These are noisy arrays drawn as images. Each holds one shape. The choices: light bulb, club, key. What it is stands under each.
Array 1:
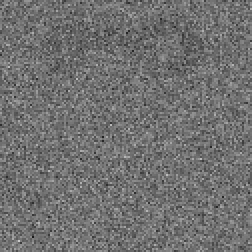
key
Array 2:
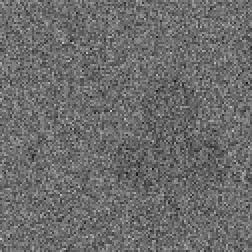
club
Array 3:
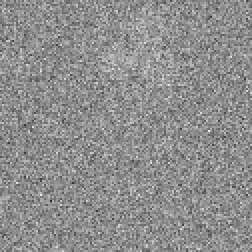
club
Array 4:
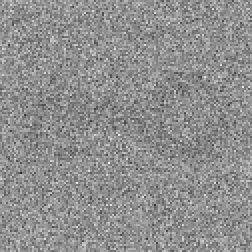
key
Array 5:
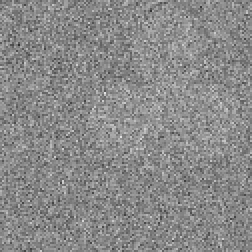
club
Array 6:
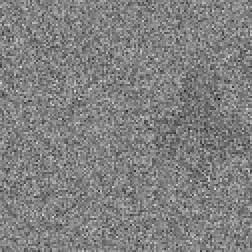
club
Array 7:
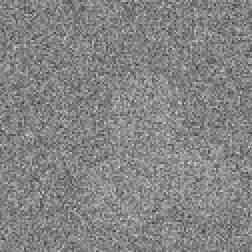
club
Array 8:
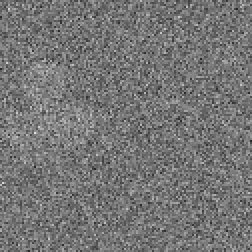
club
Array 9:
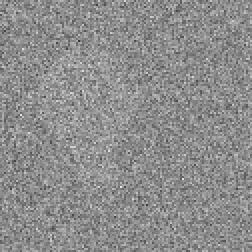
light bulb
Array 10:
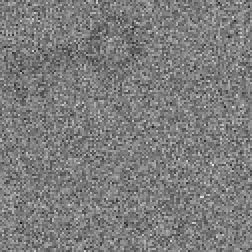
key
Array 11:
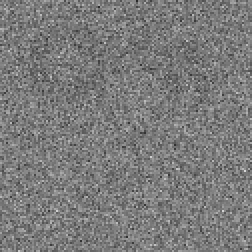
key
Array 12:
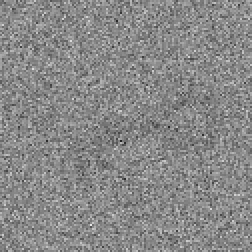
key
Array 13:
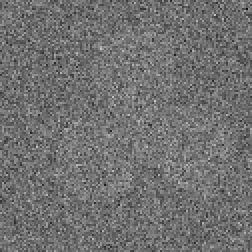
club
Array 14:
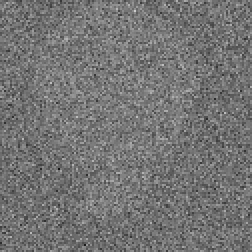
light bulb
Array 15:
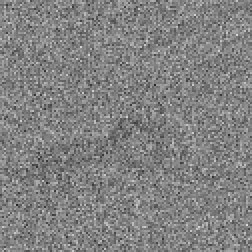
key
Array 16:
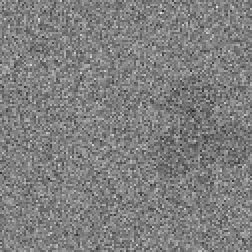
club
